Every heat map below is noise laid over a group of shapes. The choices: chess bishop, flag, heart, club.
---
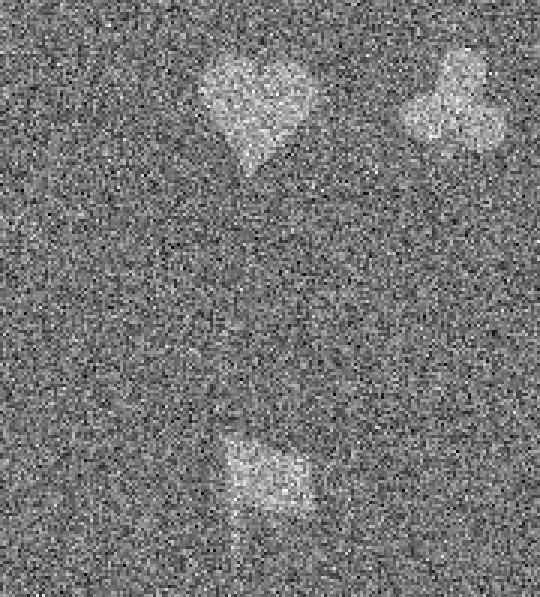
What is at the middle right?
nothing
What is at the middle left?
nothing
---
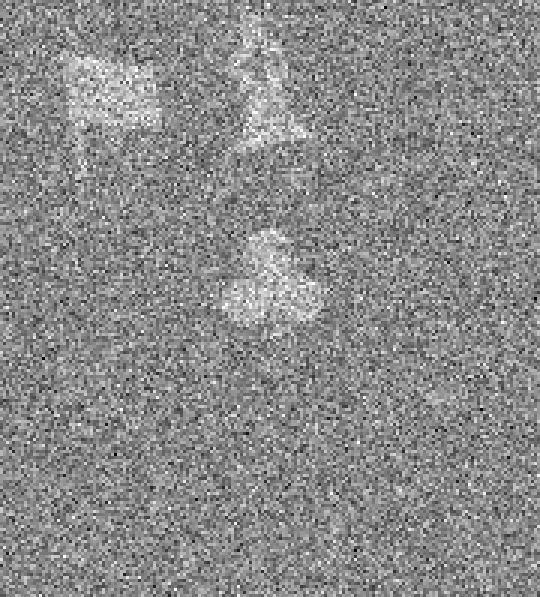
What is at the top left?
flag
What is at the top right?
nothing
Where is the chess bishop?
top middle
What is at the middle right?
nothing
